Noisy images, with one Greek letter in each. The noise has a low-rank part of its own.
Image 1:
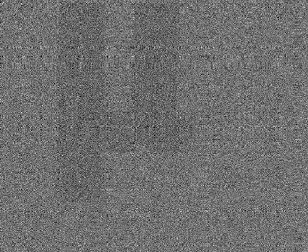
mu
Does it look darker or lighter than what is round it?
darker
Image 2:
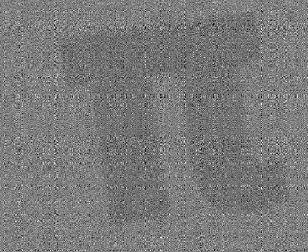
pi
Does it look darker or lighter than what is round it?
darker
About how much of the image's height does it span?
nearly all
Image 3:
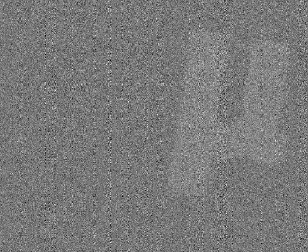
mu
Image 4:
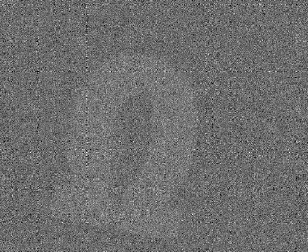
omega
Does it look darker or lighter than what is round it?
lighter
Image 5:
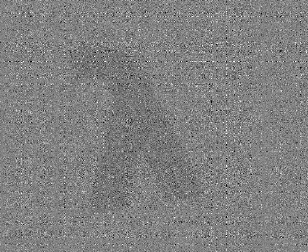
lambda
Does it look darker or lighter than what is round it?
darker
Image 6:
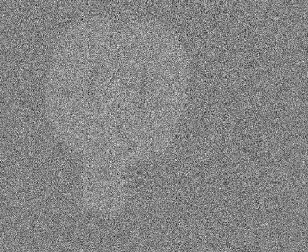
phi
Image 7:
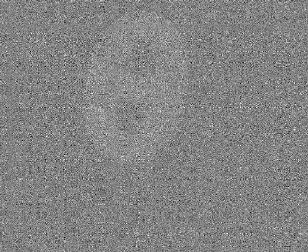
theta
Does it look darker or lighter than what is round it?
lighter
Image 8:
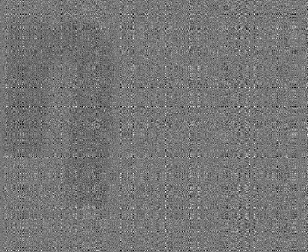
eta
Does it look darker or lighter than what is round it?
darker
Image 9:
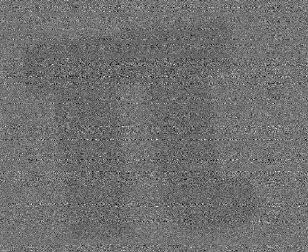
pi
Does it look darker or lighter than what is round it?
darker
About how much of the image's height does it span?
nearly all
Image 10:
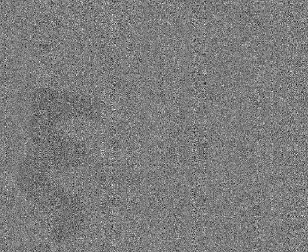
xi
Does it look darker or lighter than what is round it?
darker
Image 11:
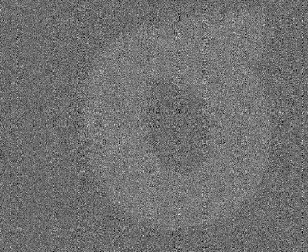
sigma
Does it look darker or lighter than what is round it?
lighter
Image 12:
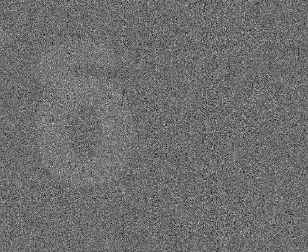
delta
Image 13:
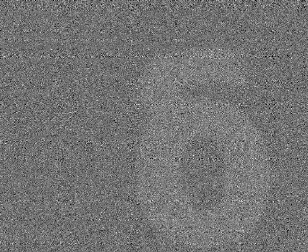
delta
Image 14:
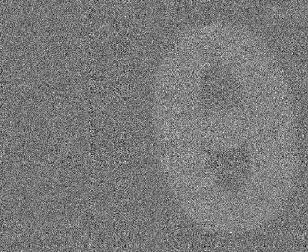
theta
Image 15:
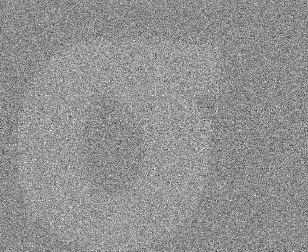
sigma
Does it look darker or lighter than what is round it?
lighter
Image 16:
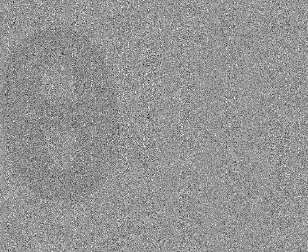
theta
